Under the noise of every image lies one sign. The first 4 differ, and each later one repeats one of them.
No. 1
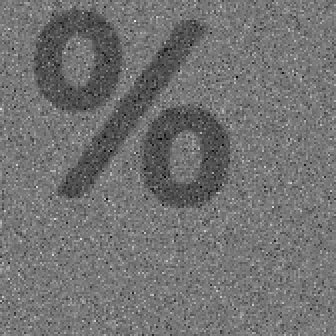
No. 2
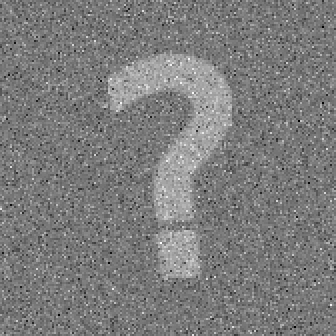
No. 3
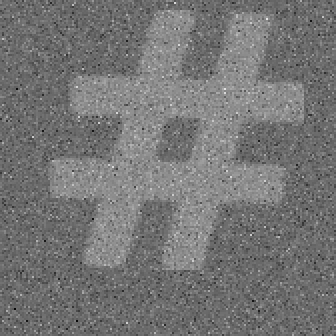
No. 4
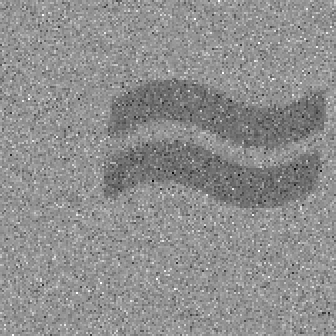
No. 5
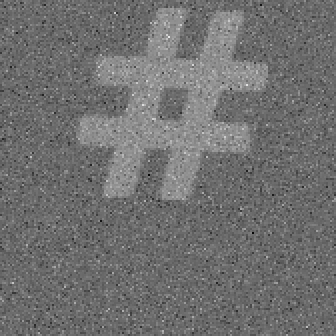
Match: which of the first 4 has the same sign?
3
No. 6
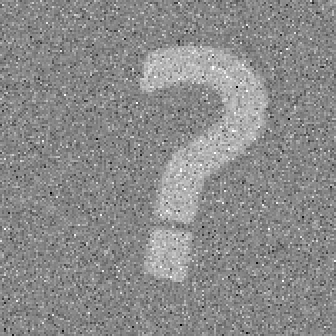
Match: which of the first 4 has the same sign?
2
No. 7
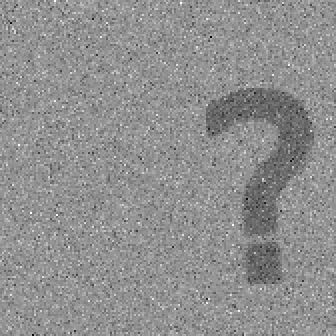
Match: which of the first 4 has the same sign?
2
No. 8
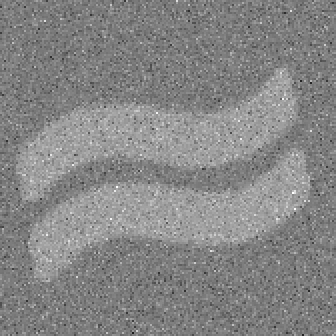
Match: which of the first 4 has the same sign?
4
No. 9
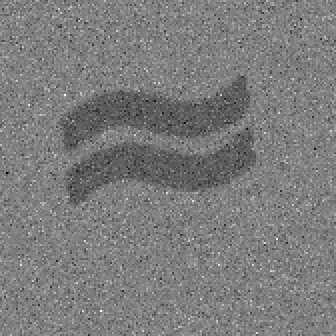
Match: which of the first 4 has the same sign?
4
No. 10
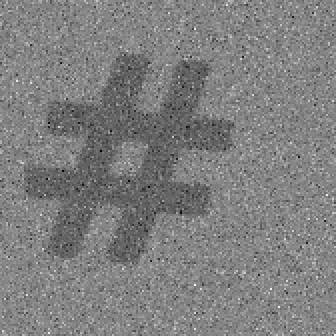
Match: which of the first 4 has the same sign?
3
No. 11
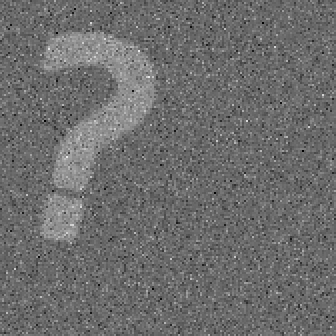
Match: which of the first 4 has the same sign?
2
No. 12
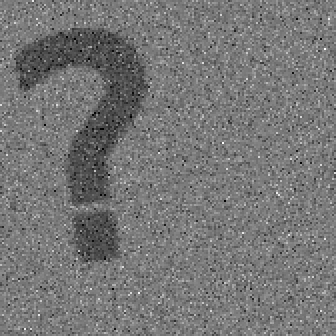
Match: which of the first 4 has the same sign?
2
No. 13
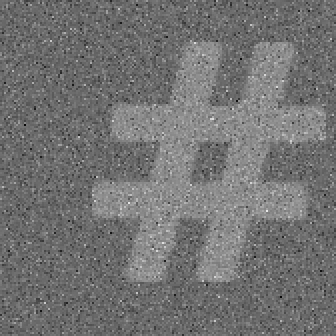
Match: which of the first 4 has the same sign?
3
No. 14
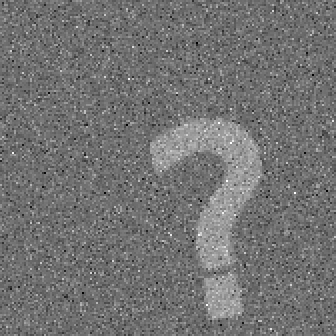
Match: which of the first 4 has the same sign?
2
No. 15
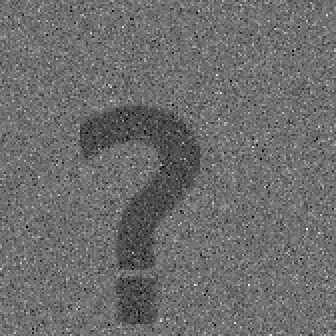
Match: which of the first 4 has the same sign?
2
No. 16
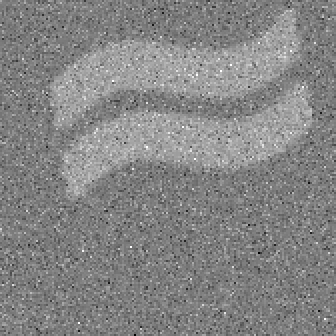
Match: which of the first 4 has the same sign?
4
